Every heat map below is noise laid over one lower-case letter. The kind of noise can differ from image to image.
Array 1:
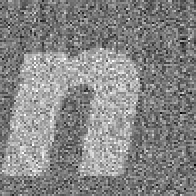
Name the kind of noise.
low rank plus noise
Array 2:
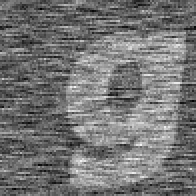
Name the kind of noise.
streaked along the rows
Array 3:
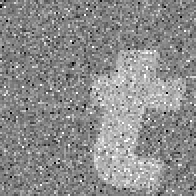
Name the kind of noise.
heavy tails
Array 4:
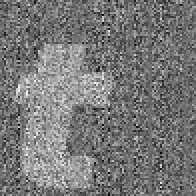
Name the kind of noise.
columns of uneven size
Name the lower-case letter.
t
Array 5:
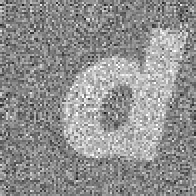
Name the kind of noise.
low rank plus noise
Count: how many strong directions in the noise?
one
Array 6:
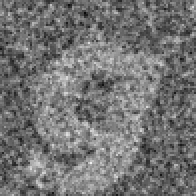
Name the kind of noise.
blotchy
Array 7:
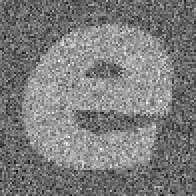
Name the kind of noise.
independent entries
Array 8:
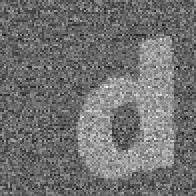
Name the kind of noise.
rows of uneven size
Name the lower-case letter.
d
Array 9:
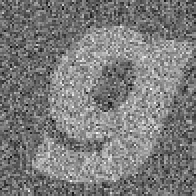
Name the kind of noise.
low rank plus noise
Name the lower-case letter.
g
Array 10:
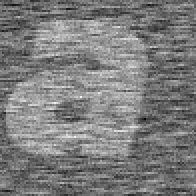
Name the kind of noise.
streaked along the rows
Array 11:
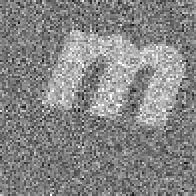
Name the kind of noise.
low rank plus noise
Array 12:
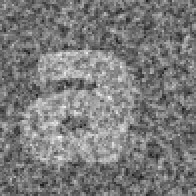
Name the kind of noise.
blotchy
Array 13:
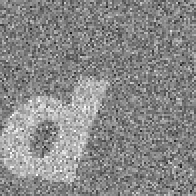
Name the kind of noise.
independent entries
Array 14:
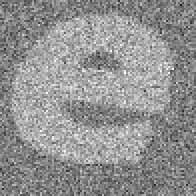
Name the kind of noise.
independent entries
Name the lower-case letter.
e
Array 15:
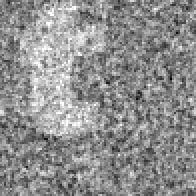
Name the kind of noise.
blotchy
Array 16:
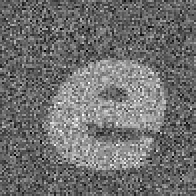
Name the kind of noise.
low rank plus noise
